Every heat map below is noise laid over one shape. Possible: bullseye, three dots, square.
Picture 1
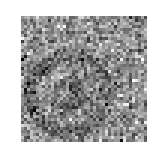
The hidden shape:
bullseye
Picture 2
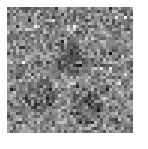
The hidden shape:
three dots
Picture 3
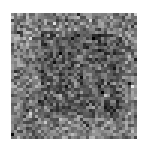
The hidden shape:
square
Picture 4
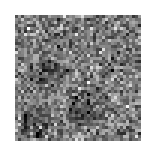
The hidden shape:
three dots
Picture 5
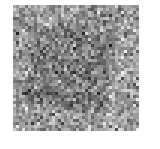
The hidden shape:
square
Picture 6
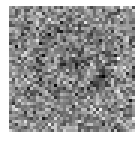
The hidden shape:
bullseye
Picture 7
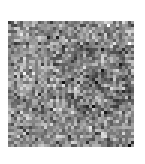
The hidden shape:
bullseye
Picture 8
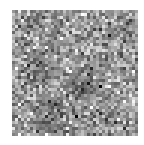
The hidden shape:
three dots
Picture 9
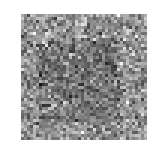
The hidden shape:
square
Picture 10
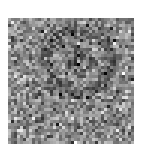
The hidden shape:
bullseye
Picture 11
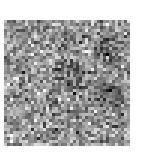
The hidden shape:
three dots
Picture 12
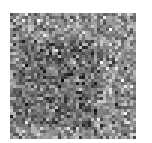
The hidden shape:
square
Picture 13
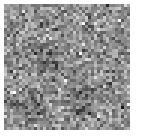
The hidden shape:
three dots
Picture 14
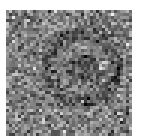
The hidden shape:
bullseye
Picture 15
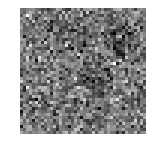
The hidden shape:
three dots
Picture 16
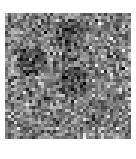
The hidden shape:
three dots
